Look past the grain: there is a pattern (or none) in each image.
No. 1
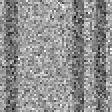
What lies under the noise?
bands of columns
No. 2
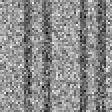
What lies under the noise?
bands of columns
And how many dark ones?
4
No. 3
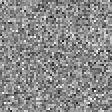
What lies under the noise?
only noise
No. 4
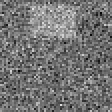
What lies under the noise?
one block
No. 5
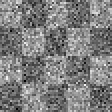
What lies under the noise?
a checkerboard
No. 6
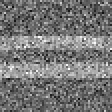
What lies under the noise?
bands of rows
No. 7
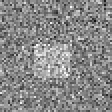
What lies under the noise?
one block
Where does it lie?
centre
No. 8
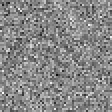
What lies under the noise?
only noise
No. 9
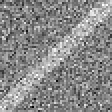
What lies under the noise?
a diagonal band
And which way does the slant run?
bottom left to top right
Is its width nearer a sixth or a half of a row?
a sixth
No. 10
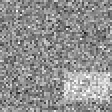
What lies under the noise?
one block
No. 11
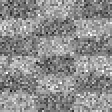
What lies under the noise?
a checkerboard
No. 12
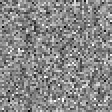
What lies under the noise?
only noise
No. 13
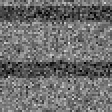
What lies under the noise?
bands of rows
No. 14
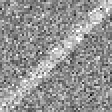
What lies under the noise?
a diagonal band
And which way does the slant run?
bottom left to top right
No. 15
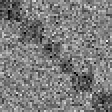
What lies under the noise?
blocks along the diagonal
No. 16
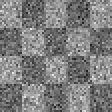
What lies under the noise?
a checkerboard
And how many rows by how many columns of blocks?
4 by 5
